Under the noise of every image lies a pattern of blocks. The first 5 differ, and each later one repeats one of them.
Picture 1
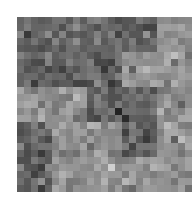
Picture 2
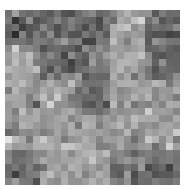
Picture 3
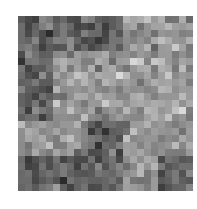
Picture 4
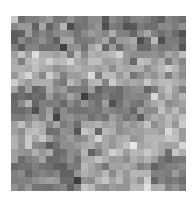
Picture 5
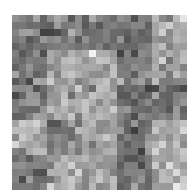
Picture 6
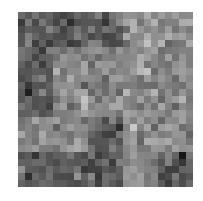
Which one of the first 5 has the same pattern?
3
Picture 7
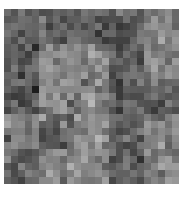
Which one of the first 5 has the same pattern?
5
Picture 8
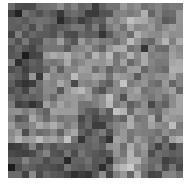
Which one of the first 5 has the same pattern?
3
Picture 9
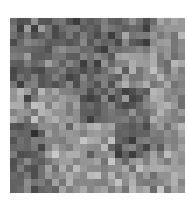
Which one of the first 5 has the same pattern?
1
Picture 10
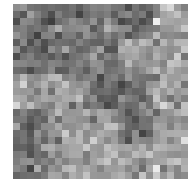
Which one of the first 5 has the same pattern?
1
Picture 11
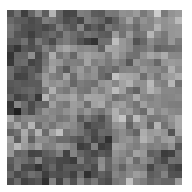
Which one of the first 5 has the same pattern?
3
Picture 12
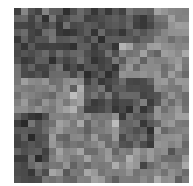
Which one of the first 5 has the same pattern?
1
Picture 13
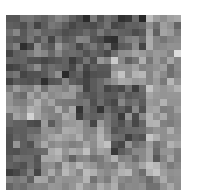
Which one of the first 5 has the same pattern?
1
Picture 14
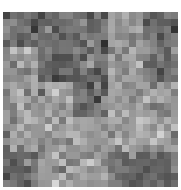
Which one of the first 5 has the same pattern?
2
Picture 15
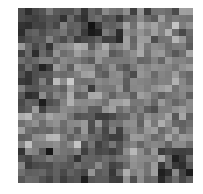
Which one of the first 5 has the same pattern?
3
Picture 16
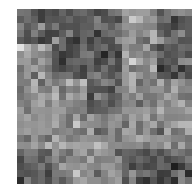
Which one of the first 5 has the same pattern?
2
